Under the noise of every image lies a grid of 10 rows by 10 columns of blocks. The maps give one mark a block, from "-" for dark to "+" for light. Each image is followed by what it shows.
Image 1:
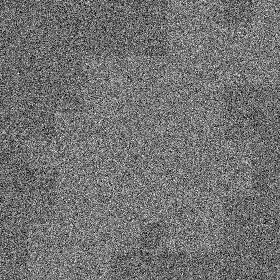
------++-+
------++++
---+++++++
---+++++--
--++++++--
-++++++++-
--+++++++-
--++++++--
-++++-++--
-+++------
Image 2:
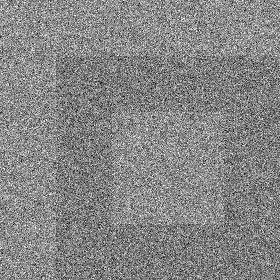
++++++++++
++++++++++
++--------
++--------
++--++++--
++--++++--
++--++++--
++--++++--
++--------
++--------
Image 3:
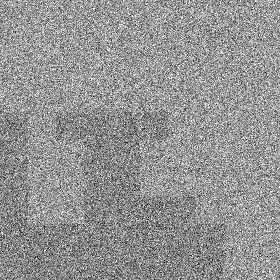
++++++++++
++++++++++
++++++++++
++++++++++
-+----++++
-++--+++++
-++--+++++
-++----+++
--------++
--------++
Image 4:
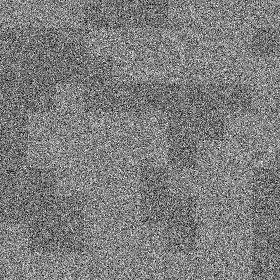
+++---++++
---++++++-
----++++++
--+------+
-+++++--++
-+++++-+++
--+++-+++-
---++--++-
+--+++-++-
+++++++++-
